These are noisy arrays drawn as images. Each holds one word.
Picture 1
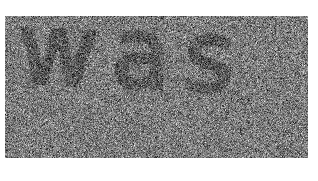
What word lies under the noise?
was
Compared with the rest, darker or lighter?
darker
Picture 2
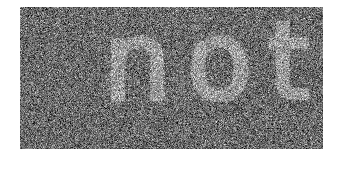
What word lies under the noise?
not
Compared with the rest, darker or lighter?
lighter
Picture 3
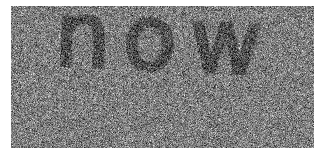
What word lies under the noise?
now
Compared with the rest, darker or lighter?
darker
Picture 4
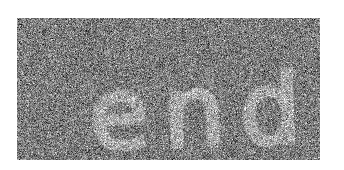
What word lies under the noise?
end
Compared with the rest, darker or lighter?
lighter
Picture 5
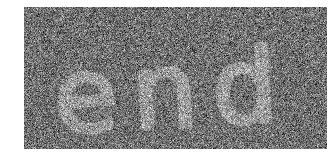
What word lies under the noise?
end
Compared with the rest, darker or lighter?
lighter
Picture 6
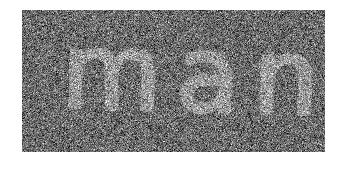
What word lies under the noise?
man
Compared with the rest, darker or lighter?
lighter
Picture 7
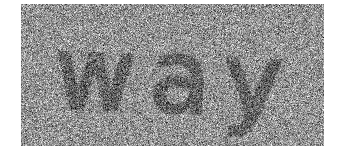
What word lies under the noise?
way
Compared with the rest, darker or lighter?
darker
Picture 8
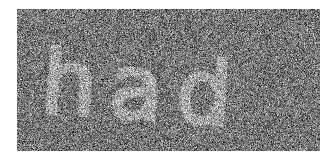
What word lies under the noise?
had
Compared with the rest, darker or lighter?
lighter
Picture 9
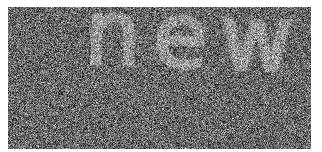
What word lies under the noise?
new
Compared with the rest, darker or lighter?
lighter
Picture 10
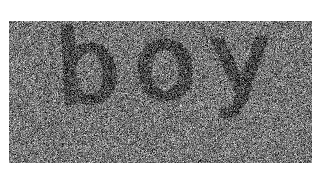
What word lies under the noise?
boy
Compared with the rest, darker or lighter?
darker
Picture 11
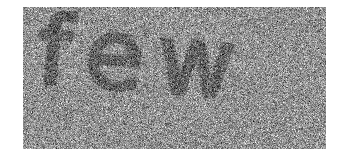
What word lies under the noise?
few
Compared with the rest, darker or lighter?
darker
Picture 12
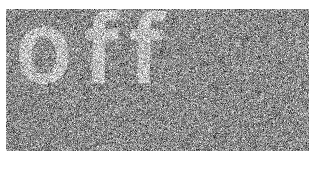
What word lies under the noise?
off
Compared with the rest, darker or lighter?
lighter
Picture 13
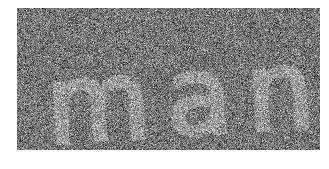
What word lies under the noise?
man
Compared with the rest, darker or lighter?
lighter
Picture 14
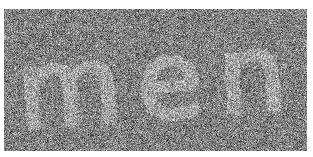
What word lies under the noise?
men
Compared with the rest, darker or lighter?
lighter
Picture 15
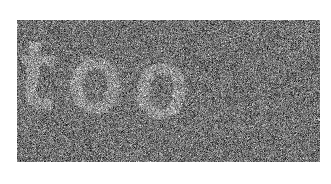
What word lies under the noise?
too
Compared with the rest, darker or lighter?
lighter
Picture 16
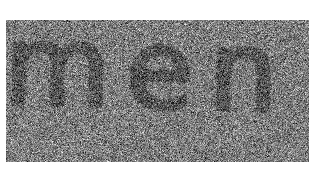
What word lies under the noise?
men
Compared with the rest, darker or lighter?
darker
